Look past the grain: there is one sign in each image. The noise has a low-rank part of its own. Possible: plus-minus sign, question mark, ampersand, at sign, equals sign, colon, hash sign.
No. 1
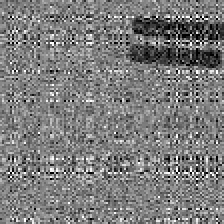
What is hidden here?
dark equals sign, top right
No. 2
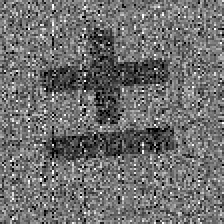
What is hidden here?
dark plus-minus sign
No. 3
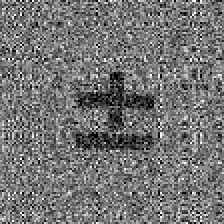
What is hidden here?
dark plus-minus sign, centre
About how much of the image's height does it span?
a third
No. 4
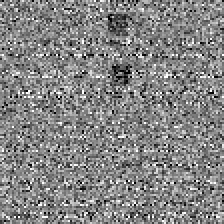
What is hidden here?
dark colon, top middle
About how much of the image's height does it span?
a third
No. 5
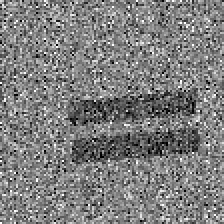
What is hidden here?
dark equals sign
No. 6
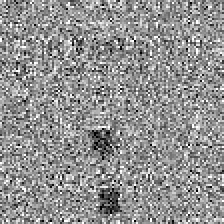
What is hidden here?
dark colon, bottom middle
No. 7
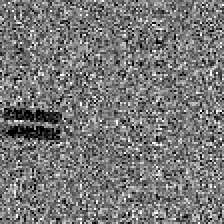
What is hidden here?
dark equals sign, middle left
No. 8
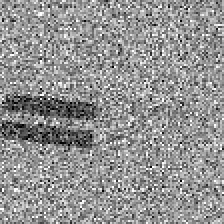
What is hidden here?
dark equals sign, middle left
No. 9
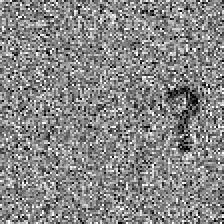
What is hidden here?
dark question mark, middle right
